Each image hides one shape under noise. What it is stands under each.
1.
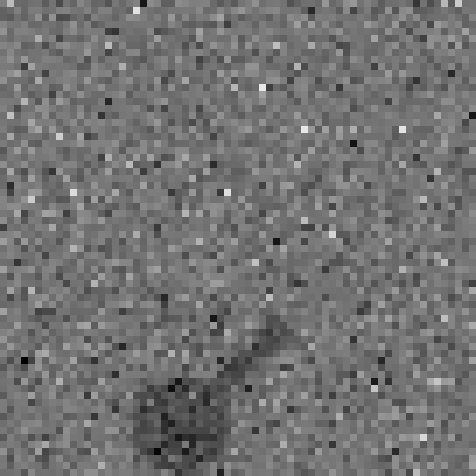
lollipop
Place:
bottom middle
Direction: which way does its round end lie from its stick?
down and left
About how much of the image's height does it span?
a third
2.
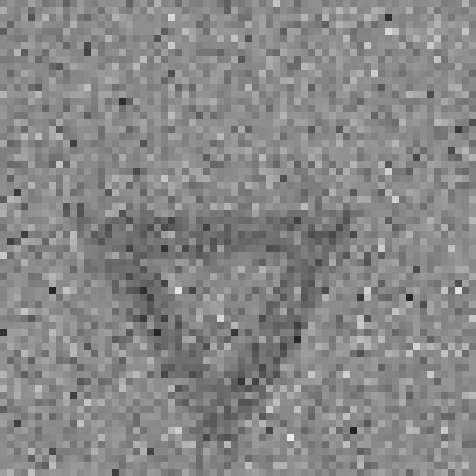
triangle frame
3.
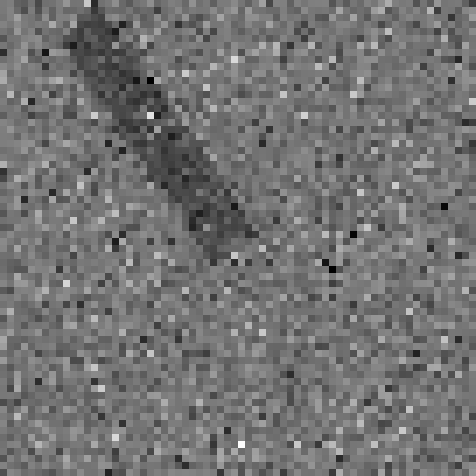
bar
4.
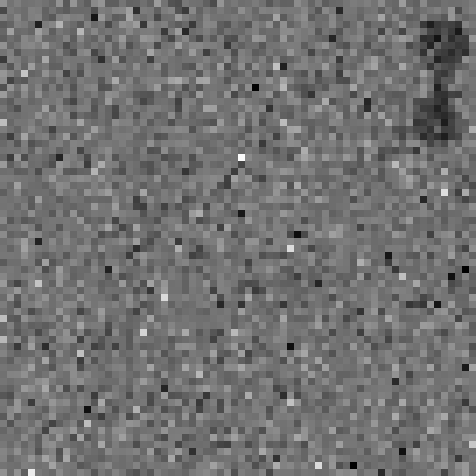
dumbbell
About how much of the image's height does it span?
a quarter
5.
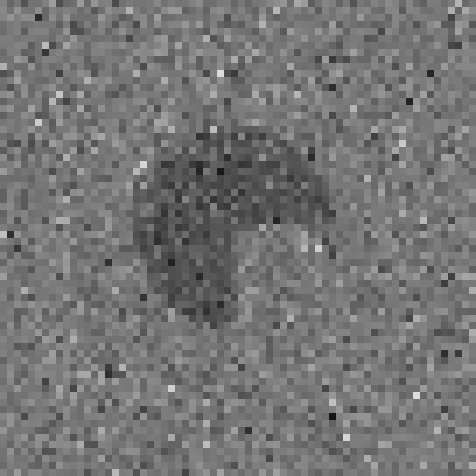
disc with a wedge cut out
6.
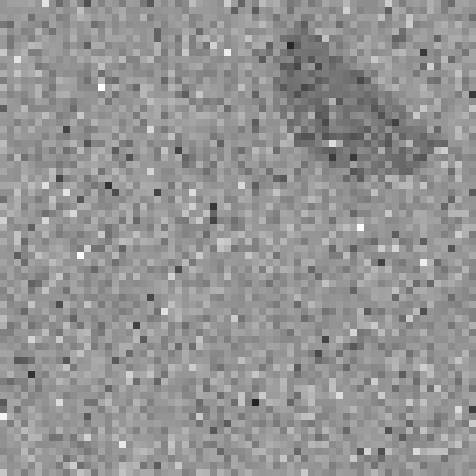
half disc
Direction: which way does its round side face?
down and left
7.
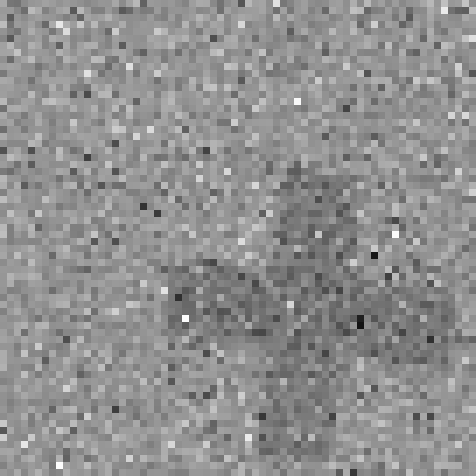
cross
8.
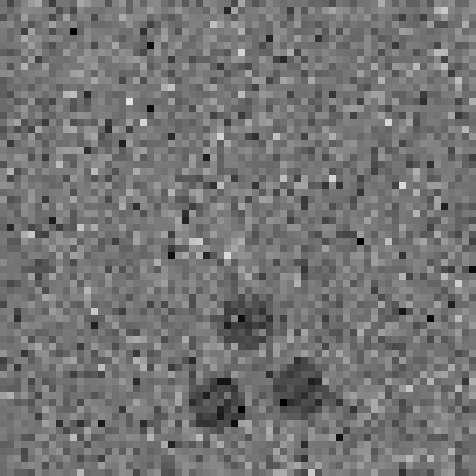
three dots
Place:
bottom middle
